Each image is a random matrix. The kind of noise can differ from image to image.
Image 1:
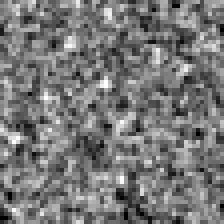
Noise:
blotchy
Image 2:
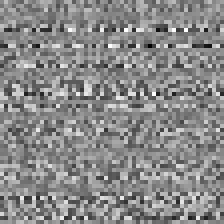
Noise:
rows of uneven size
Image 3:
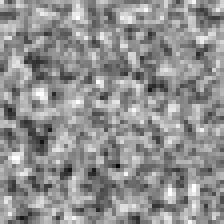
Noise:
blotchy
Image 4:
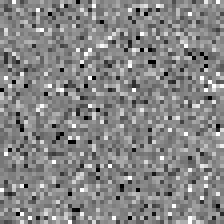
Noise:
heavy tails
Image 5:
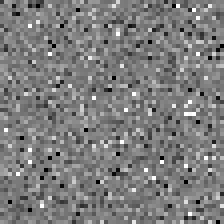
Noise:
heavy tails
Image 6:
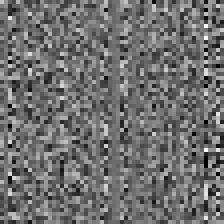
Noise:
columns of uneven size
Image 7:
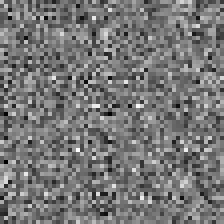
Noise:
low rank plus noise
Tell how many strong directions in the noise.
five to eight
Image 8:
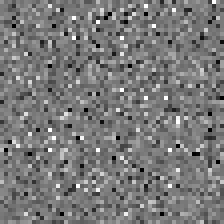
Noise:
heavy tails
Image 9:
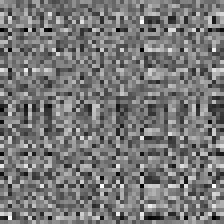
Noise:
low rank plus noise
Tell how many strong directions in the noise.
two
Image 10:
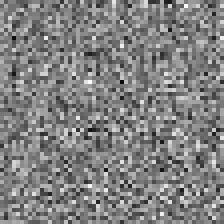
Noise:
low rank plus noise
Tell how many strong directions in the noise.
five to eight
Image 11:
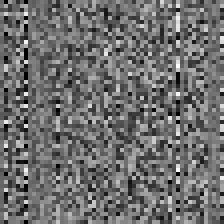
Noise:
columns of uneven size
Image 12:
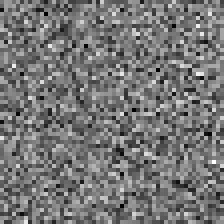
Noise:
independent entries
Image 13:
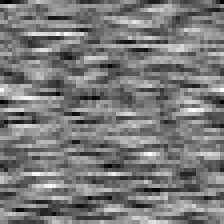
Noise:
streaked along the rows
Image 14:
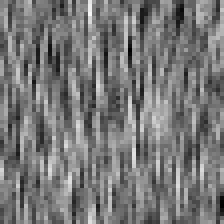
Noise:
streaked along the columns
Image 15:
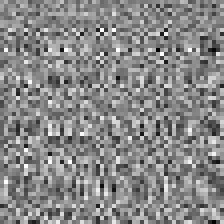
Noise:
low rank plus noise
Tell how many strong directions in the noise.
two
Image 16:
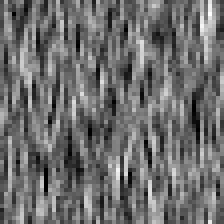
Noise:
streaked along the columns
